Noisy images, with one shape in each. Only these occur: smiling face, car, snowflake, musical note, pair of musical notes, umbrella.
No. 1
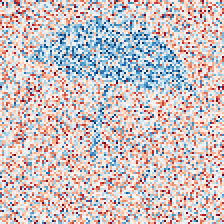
umbrella
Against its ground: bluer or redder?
bluer
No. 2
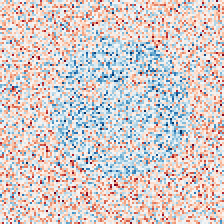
smiling face
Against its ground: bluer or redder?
bluer
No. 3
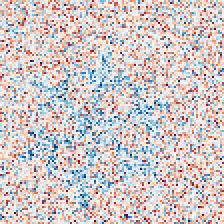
snowflake
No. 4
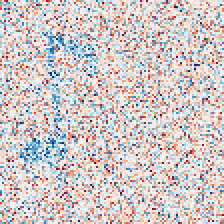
musical note
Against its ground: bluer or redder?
bluer
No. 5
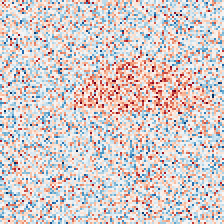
umbrella
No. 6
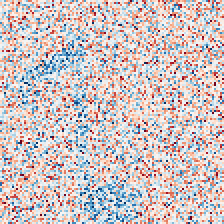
musical note
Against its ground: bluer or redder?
bluer
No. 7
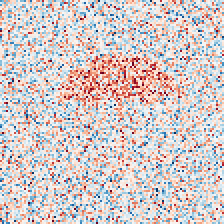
umbrella
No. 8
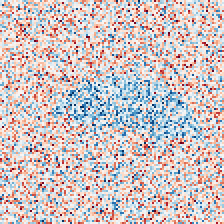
umbrella
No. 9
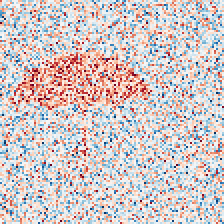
umbrella
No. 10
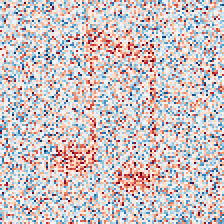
pair of musical notes
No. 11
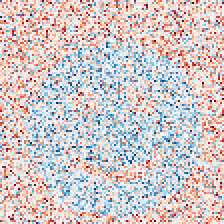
smiling face
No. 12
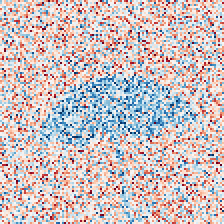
umbrella
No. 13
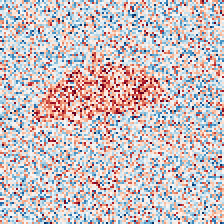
umbrella
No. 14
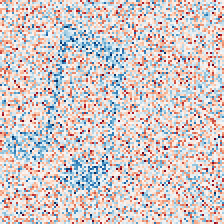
pair of musical notes
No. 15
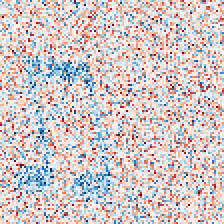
pair of musical notes
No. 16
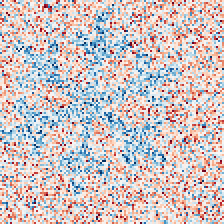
snowflake
